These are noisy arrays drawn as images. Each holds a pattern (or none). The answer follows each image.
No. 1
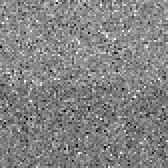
a sharp edge
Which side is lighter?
top
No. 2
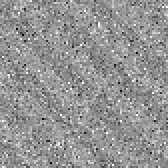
diagonal stripes
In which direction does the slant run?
top left to bottom right
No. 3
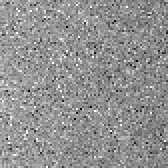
a smooth slope
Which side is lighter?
left
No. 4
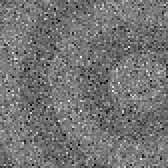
rings round one point
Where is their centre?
middle right
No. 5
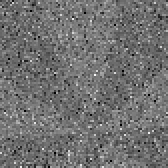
spokes from one point
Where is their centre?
bottom middle
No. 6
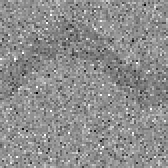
a wavy band
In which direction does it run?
left to right
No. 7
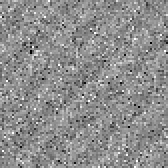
diagonal stripes
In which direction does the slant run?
bottom left to top right
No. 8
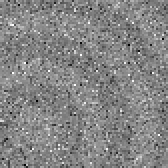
rings round one point
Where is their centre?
bottom left
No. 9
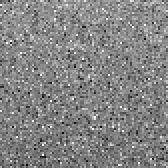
a smooth slope
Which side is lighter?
top
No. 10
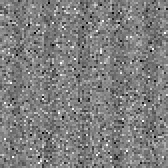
vertical stripes
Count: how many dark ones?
5
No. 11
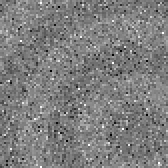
rings round one point
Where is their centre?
bottom right
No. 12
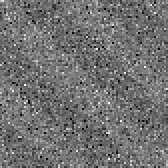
diagonal stripes
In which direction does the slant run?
top left to bottom right
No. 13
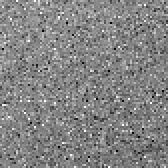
a smooth slope
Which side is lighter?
top left
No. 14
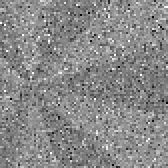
spokes from one point
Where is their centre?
middle left
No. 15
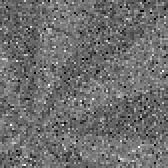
spokes from one point
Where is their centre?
bottom left
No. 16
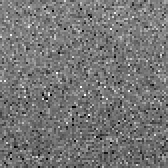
a smooth slope
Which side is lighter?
top
